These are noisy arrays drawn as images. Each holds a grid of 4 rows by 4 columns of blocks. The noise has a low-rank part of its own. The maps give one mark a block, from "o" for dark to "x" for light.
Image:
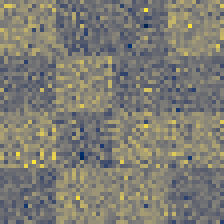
xoox
oxoo
xoxx
oxxo
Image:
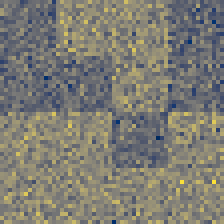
oxxo
ooxo
xxox
xxxx
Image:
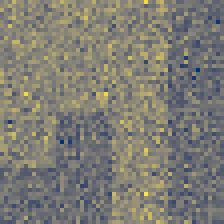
xxxo
xxxo
xoxo
ooxo
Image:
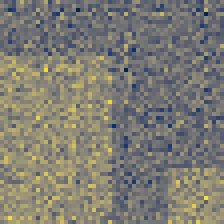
oooo
xxoo
xxoo
xxox
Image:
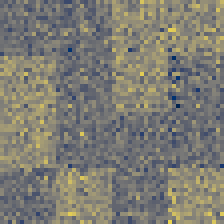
ooxx
xoxo
xooo
oxox
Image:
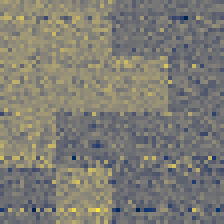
xxoo
xxxo
xooo
oxoo
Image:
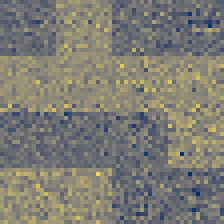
oxoo
xxxx
ooox
xxoo
